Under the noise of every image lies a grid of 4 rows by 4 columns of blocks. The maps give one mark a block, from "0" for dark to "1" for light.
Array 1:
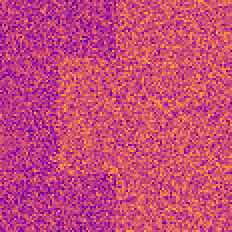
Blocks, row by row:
0011
0111
0111
0011
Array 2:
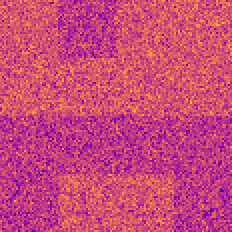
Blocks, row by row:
1011
1111
0000
0110
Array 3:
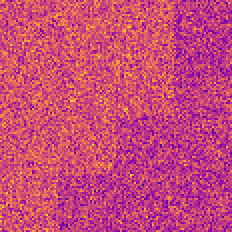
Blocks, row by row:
1110
1110
1100
1000
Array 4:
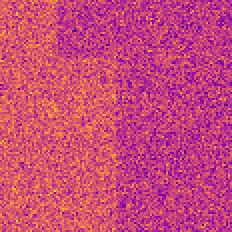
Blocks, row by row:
1000
1100
1100
1100
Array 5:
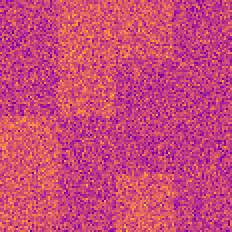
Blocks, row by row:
0110
0100
1000
1010
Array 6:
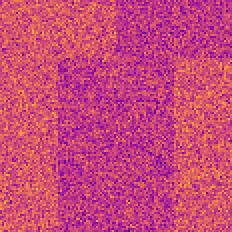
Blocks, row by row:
1100
1001
1001
1001
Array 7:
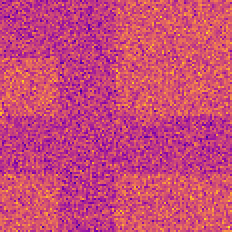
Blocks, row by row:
0011
1011
0000
1011
